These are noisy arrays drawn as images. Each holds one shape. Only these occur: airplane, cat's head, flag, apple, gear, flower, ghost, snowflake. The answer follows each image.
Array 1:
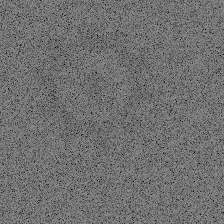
gear
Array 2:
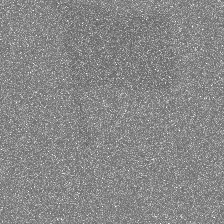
flag
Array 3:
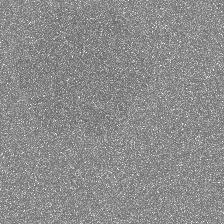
flower
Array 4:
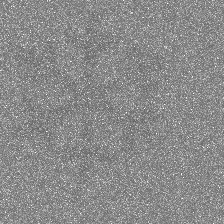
snowflake
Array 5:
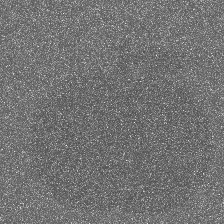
apple
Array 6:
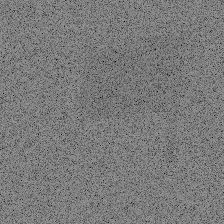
flag
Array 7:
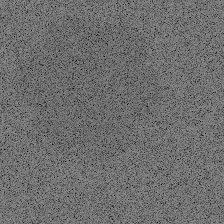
flower
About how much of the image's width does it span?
two thirds
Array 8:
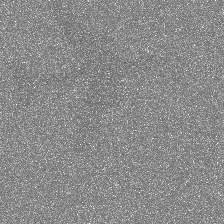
airplane
